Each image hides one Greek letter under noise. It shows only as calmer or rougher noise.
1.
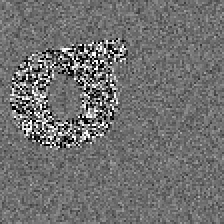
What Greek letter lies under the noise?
sigma
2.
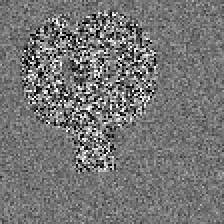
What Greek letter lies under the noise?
phi
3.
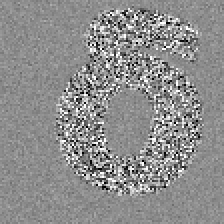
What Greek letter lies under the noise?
delta
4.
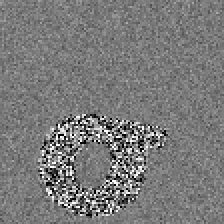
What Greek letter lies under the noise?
sigma
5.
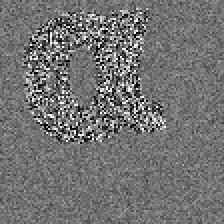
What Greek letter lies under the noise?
alpha
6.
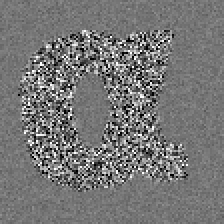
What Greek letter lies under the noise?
alpha
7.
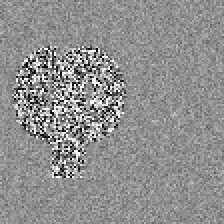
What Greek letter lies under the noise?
phi
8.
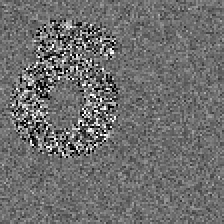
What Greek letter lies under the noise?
delta
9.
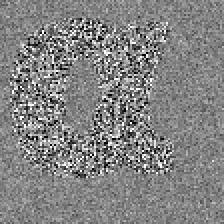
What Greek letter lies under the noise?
alpha
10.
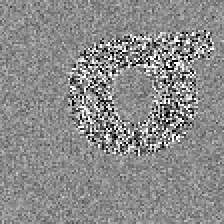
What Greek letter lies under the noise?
sigma
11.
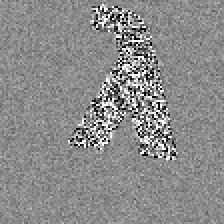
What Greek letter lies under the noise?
lambda
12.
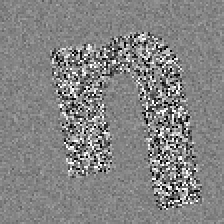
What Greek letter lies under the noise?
eta
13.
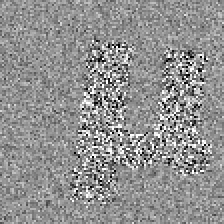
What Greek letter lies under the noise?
mu
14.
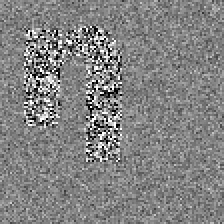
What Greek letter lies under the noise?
eta
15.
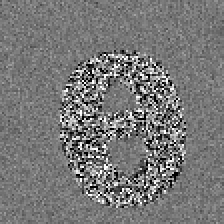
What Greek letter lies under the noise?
theta
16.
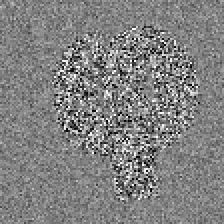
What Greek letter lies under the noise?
phi
